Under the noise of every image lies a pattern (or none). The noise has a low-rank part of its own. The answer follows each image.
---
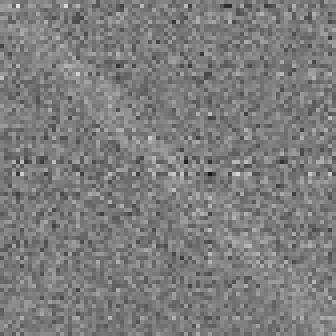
a diagonal band
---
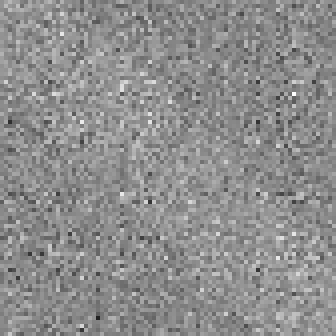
a diagonal band
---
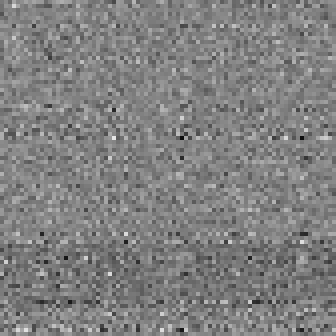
one band of rows
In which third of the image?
bottom
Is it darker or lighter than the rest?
darker
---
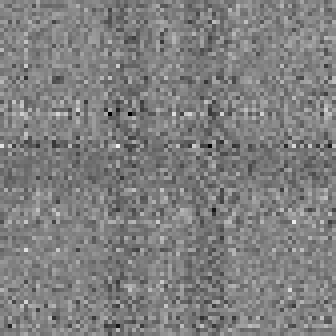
bands of rows crossing bands of columns
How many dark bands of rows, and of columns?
1 and 2
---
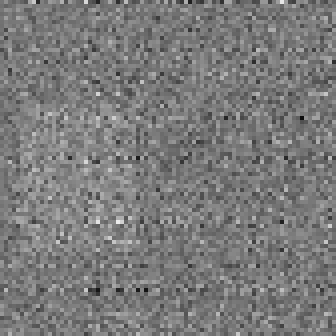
one block
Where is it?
middle left
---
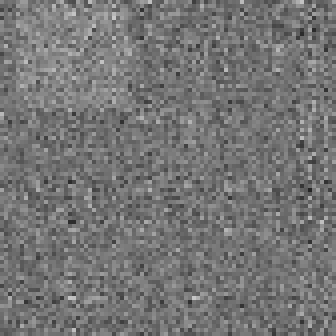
one block
